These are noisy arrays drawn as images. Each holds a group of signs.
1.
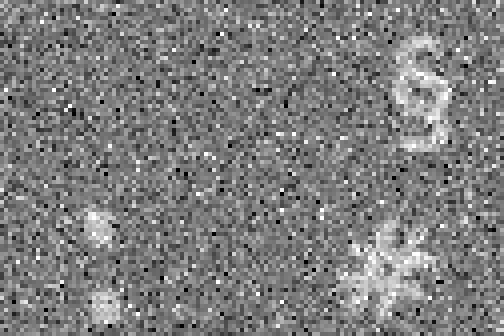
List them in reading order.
top right: section sign; bottom left: colon; bottom right: hash sign
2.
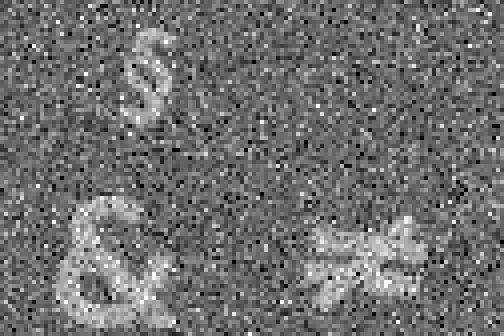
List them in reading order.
top left: section sign; bottom left: ampersand; bottom right: not-equal sign
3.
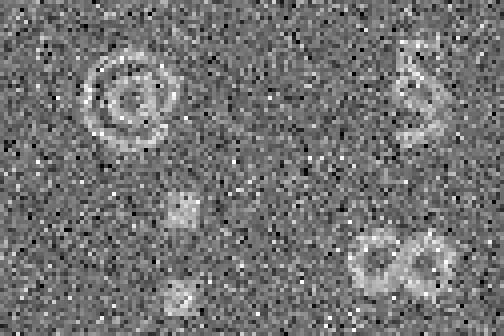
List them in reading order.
top left: at sign; top right: section sign; bottom left: colon; bottom right: infinity sign
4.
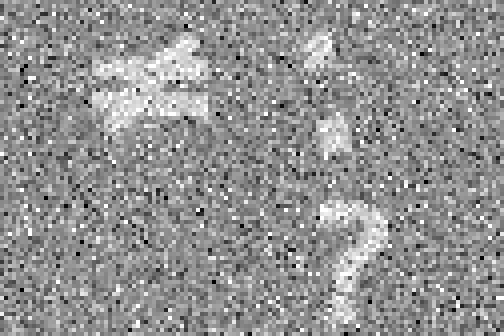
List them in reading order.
top left: not-equal sign; top right: colon; bottom right: question mark
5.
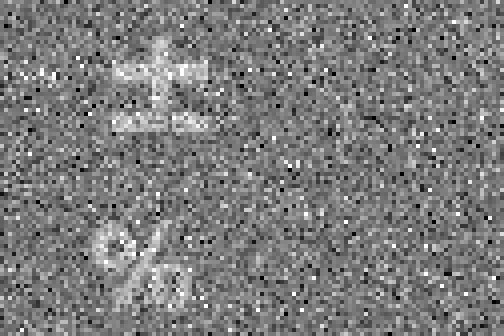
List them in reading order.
top left: plus-minus sign; bottom left: percent sign
